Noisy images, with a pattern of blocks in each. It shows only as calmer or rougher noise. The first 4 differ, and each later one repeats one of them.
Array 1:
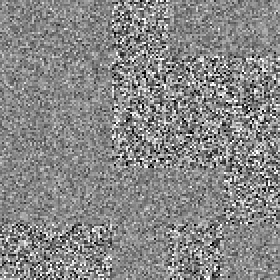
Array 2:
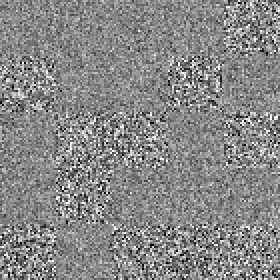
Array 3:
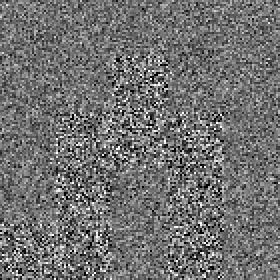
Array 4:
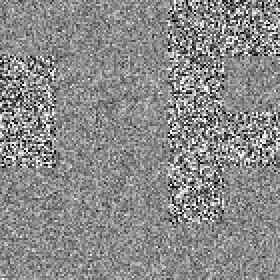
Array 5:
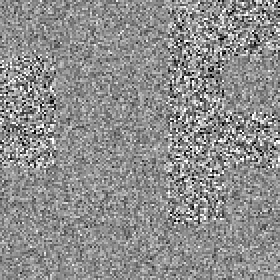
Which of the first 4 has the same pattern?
4
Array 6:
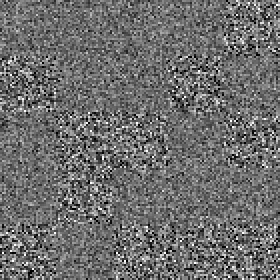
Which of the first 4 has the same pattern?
2
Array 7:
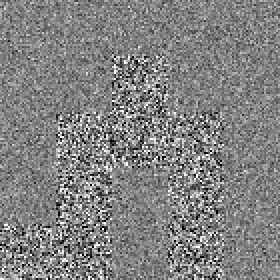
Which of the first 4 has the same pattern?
3
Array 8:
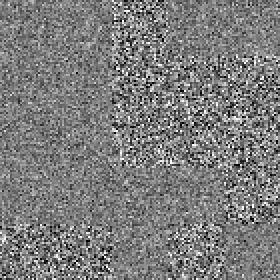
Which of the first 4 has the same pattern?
1
